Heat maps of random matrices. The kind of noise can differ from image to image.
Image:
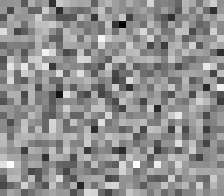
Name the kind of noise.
independent entries
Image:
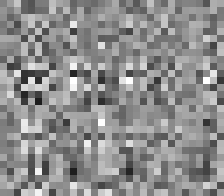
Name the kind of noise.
low rank plus noise
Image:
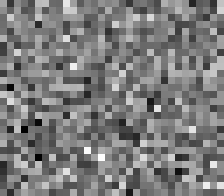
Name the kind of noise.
independent entries
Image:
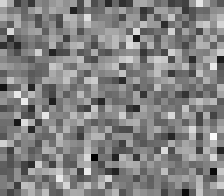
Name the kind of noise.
independent entries
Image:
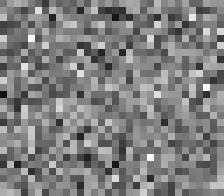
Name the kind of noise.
independent entries
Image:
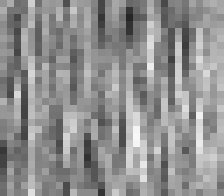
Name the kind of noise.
streaked along the columns
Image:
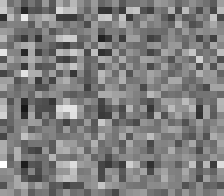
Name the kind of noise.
low rank plus noise
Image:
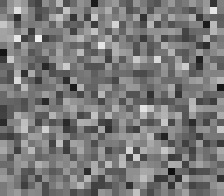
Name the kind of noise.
independent entries
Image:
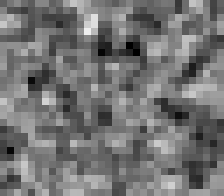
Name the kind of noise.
blotchy
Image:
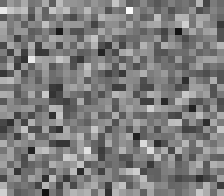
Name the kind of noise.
independent entries
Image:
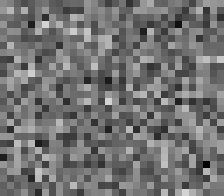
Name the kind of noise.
independent entries
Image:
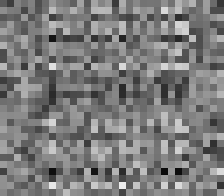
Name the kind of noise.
low rank plus noise
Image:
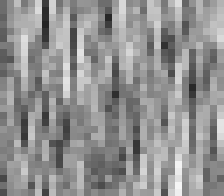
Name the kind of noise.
streaked along the columns
